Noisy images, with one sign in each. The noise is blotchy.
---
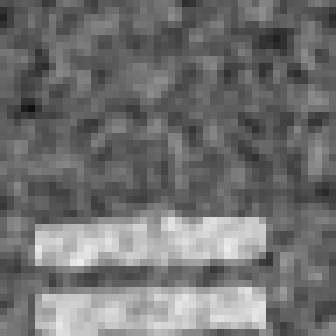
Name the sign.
equals sign
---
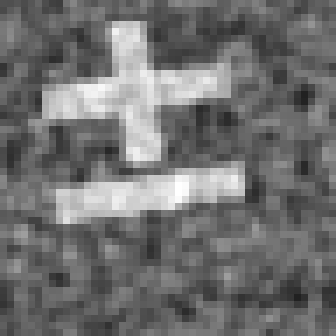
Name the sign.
plus-minus sign
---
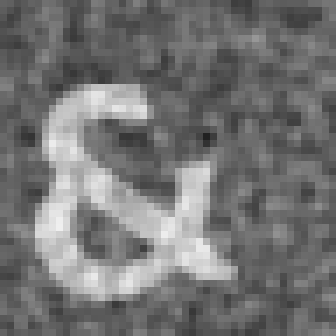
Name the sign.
ampersand
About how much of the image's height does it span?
two thirds
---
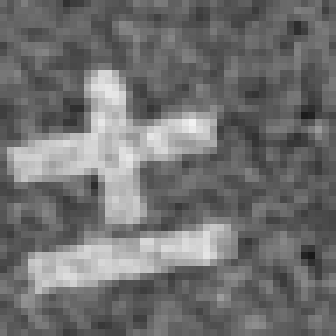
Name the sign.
plus-minus sign
